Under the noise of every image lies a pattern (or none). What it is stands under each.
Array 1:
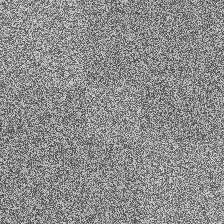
blocks along the diagonal
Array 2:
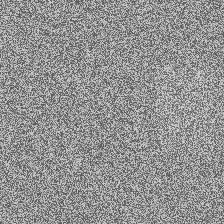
one block
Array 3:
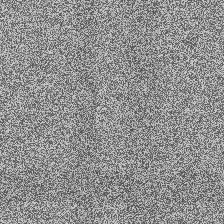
bands of rows crossing bands of columns
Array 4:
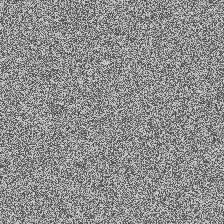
only noise
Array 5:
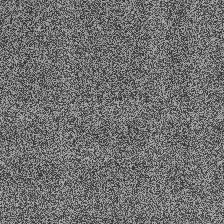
bands of rows crossing bands of columns
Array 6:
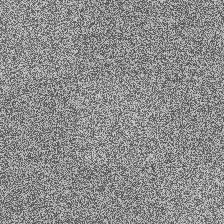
blocks along the diagonal
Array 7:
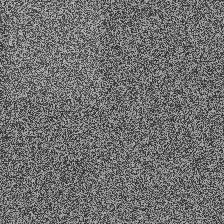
one block
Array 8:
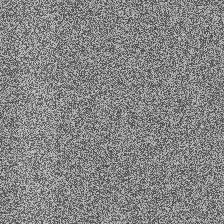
one band of columns
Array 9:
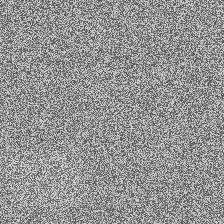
one block
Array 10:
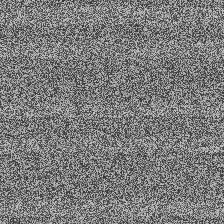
bands of rows
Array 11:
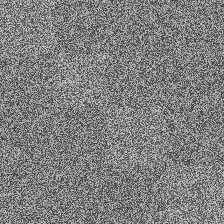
blocks along the diagonal
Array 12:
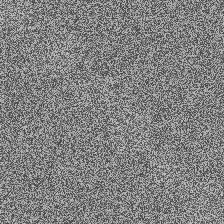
blocks along the diagonal
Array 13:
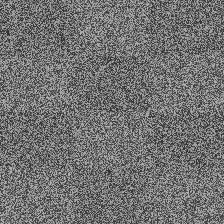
a checkerboard
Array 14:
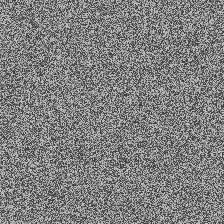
only noise
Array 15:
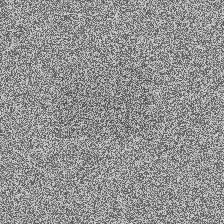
one block
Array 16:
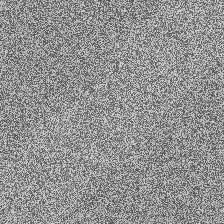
a diagonal band
